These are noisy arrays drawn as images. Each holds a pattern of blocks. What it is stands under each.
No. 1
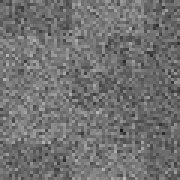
top and bottom mirror each other
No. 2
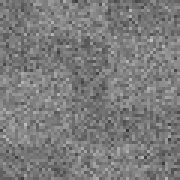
the same after a half turn
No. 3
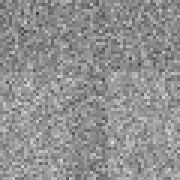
left and right mirror each other
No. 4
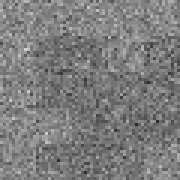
mirrored about the diagonal from the top left
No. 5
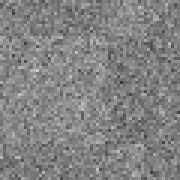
top and bottom mirror each other
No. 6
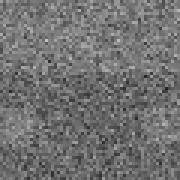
left and right mirror each other
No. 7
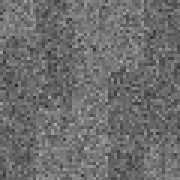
the same after a half turn
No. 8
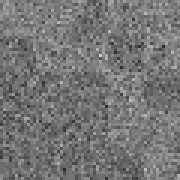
mirrored about the diagonal from the bottom left
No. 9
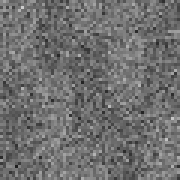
the same after a half turn
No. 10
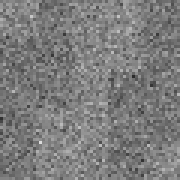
the same after a half turn
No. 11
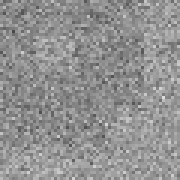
mirrored about the diagonal from the top left
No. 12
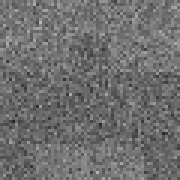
left and right mirror each other
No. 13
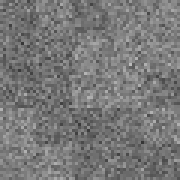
mirrored about the diagonal from the bottom left
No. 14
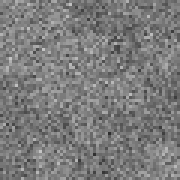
mirrored about the diagonal from the top left
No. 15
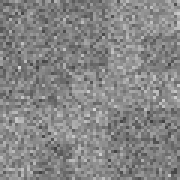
mirrored about the diagonal from the top left
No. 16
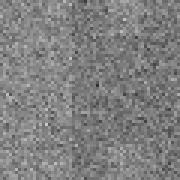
top and bottom mirror each other
